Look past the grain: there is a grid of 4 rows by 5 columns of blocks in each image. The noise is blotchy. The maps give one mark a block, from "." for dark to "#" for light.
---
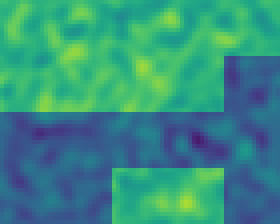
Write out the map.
# # # # #
# # # # .
. . . . .
. . # # .
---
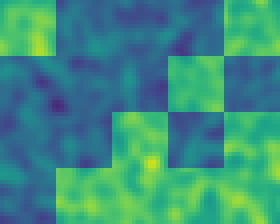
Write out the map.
# . . . #
. . . # .
. . # . #
. # # # #
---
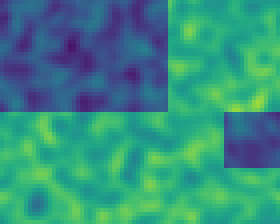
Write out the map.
. . . # #
. . . # #
# # # # .
# # # # #
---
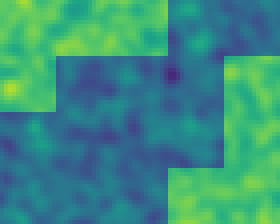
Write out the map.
# # # . .
# . . . #
. . . . #
. . . # #
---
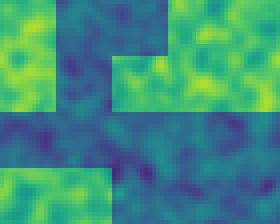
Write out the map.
# . . # #
# . # # #
. . . . .
# # . . .
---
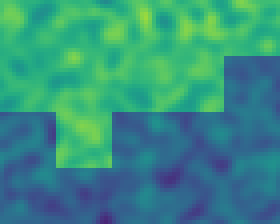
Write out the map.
# # # # #
# # # # .
. # . . .
. . . . .
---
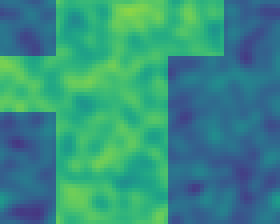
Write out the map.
. # # # .
# # # . .
. # # . .
. # # . .
